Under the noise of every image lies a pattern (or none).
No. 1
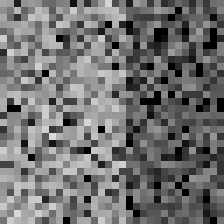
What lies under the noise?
a sharp edge
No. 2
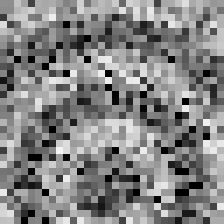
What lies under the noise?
rings round one point
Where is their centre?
bottom middle
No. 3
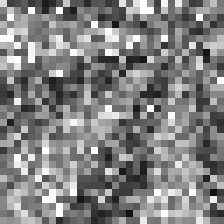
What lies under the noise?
spokes from one point
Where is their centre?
top right
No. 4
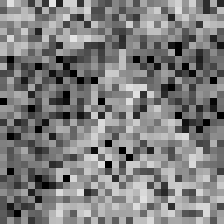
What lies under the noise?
spokes from one point
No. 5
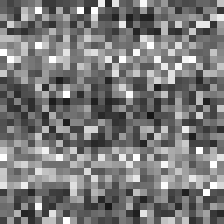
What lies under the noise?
horizontal stripes
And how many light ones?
2
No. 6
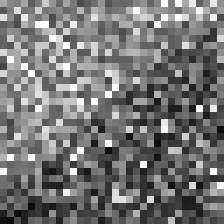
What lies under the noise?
a sharp edge
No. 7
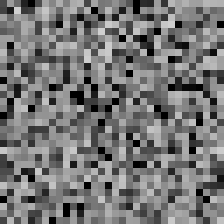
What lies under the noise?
only noise
